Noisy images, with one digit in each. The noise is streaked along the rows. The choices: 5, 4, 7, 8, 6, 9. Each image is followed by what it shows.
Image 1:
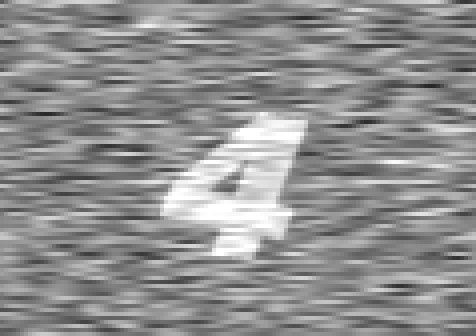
4
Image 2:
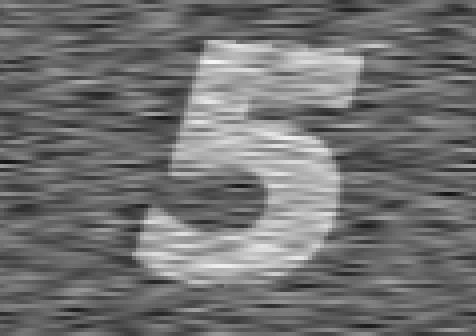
5
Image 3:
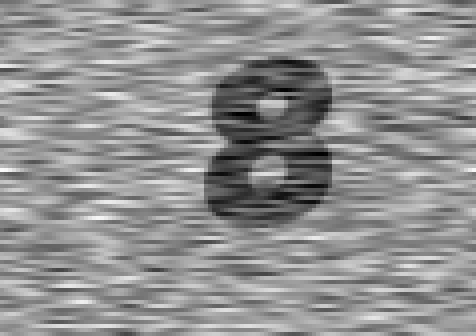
8
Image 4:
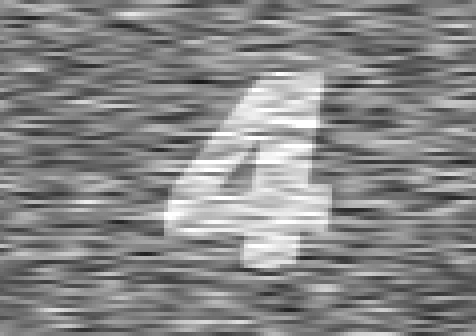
4
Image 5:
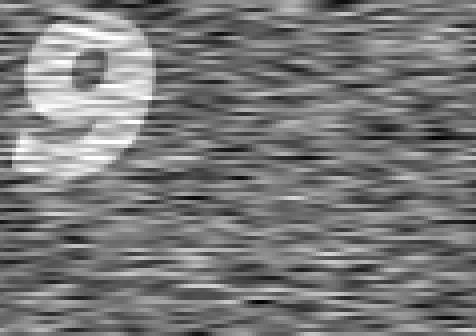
9
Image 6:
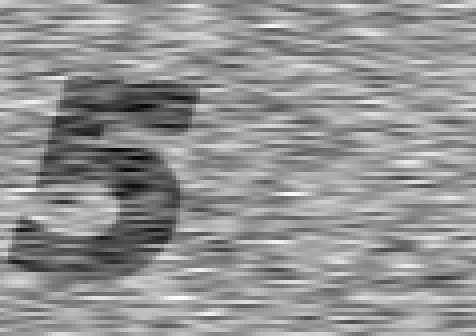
5
